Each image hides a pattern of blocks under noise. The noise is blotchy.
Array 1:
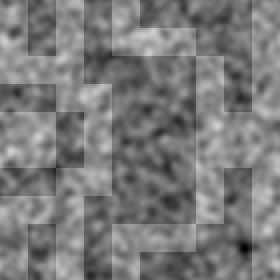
top and bottom mirror each other
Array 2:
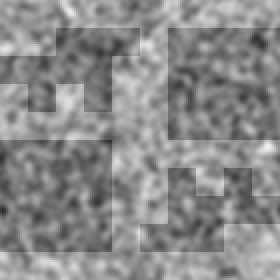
the same after a half turn
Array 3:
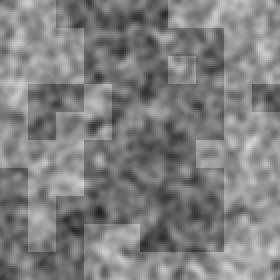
no symmetry
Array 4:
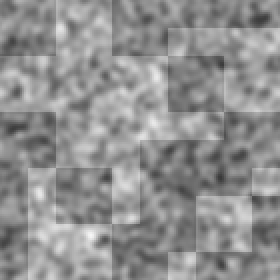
mirrored about the diagonal from the top left
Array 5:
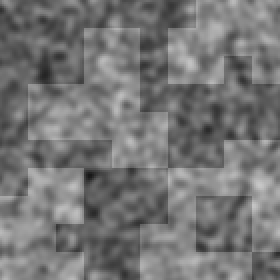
mirrored about the diagonal from the top left
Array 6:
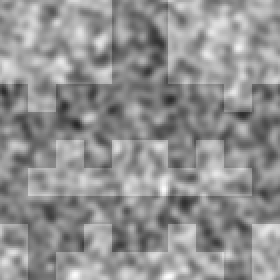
left and right mirror each other
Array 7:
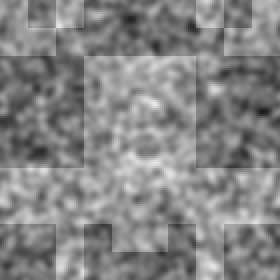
left and right mirror each other
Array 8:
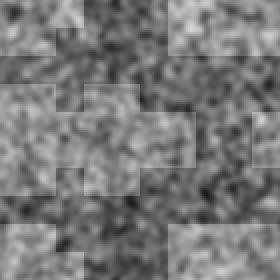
top and bottom mirror each other
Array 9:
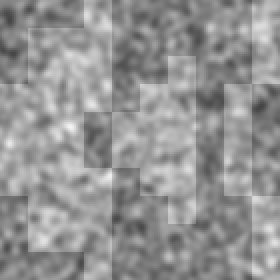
top and bottom mirror each other
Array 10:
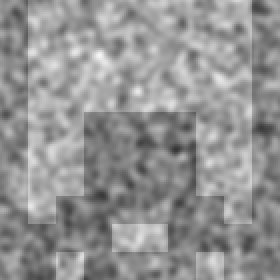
left and right mirror each other
